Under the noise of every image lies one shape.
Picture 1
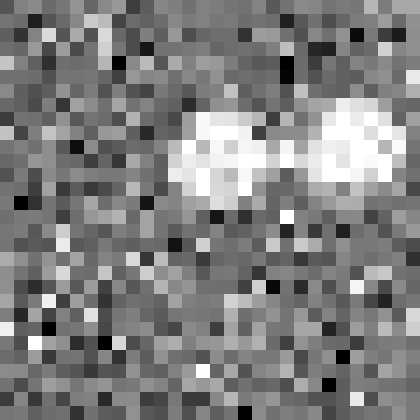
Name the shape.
dumbbell
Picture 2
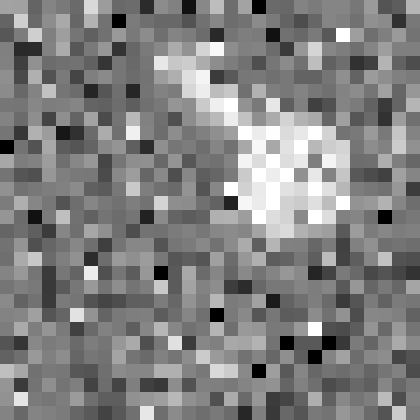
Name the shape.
lollipop
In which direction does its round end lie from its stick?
down and right
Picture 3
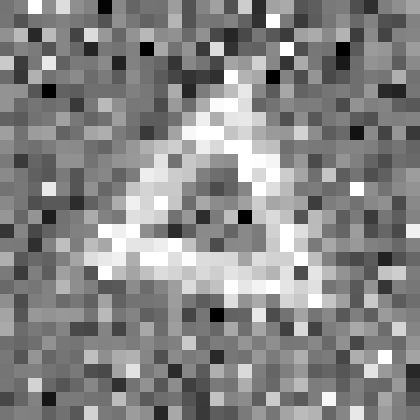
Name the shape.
triangle frame
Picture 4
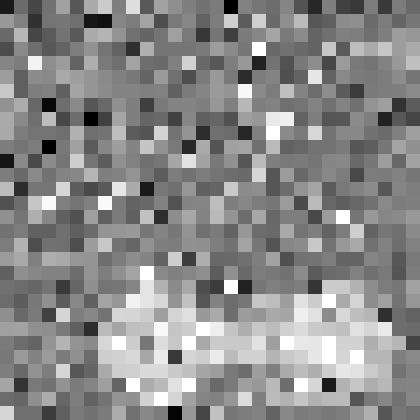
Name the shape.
dumbbell
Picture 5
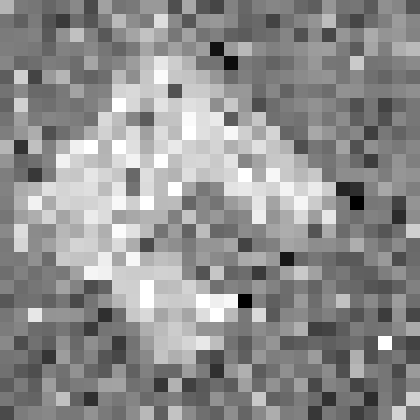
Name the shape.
square with a notch
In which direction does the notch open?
down and right
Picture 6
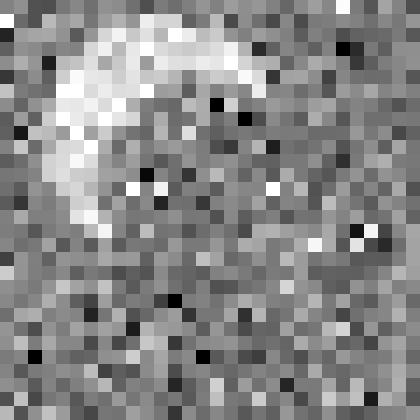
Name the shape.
crescent
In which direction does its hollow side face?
down and right
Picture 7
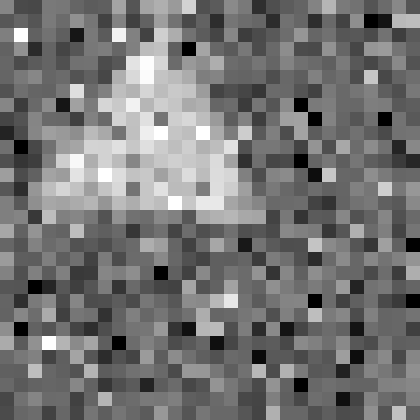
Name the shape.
triangle
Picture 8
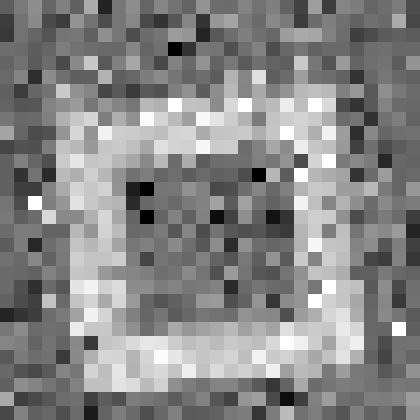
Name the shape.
square frame
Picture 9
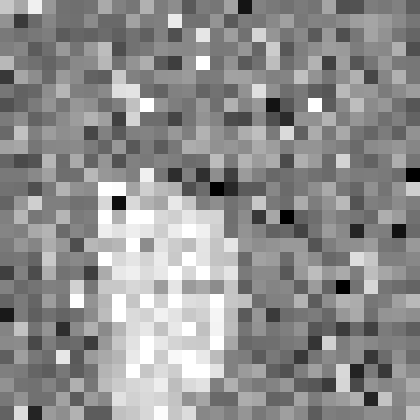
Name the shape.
half disc
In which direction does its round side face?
right
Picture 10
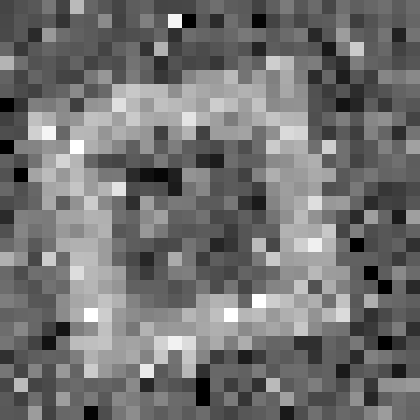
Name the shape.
square frame
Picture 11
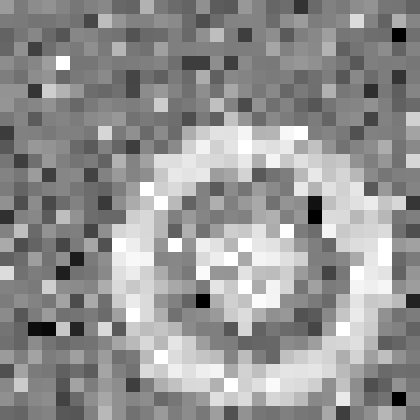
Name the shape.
bullseye
